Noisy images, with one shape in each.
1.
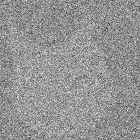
cat's head
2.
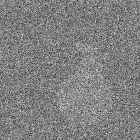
pear
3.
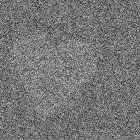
heart
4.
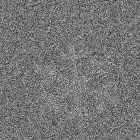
snowflake
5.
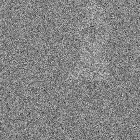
chess bishop
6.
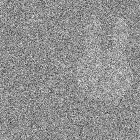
rabbit's head
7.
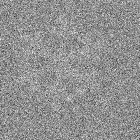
snowflake
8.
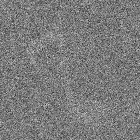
musical note
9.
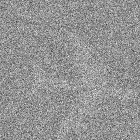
airplane
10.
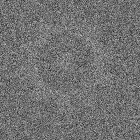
gear
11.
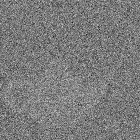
teapot
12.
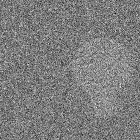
light bulb
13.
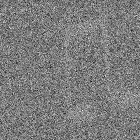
pair of musical notes
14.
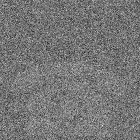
telephone
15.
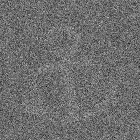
anchor
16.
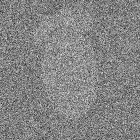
footprint
